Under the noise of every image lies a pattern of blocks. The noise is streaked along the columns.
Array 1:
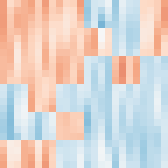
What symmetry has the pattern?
mirrored about the diagonal from the top left
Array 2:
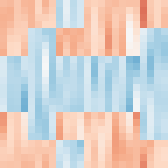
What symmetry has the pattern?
top and bottom mirror each other
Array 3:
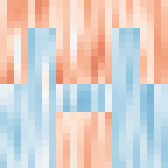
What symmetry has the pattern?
left and right mirror each other
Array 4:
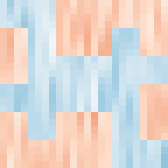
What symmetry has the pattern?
the same after a half turn
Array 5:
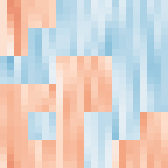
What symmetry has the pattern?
mirrored about the diagonal from the bottom left
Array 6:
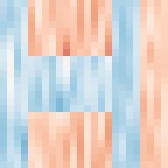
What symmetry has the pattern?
top and bottom mirror each other
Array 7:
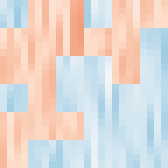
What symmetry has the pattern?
mirrored about the diagonal from the top left
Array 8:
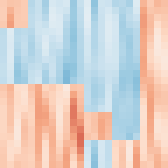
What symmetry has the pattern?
no symmetry
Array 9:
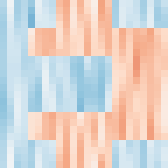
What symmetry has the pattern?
top and bottom mirror each other
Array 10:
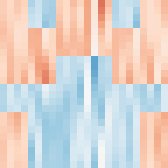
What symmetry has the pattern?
left and right mirror each other
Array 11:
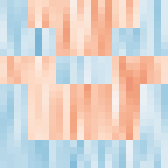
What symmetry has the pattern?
left and right mirror each other
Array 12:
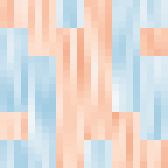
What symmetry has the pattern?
the same after a half turn
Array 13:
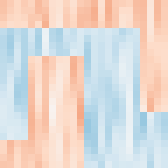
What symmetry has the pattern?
no symmetry
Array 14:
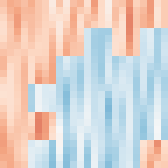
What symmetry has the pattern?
mirrored about the diagonal from the top left
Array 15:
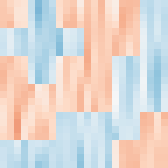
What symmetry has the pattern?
mirrored about the diagonal from the top left
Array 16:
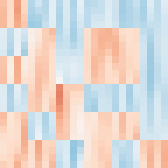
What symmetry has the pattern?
mirrored about the diagonal from the bottom left
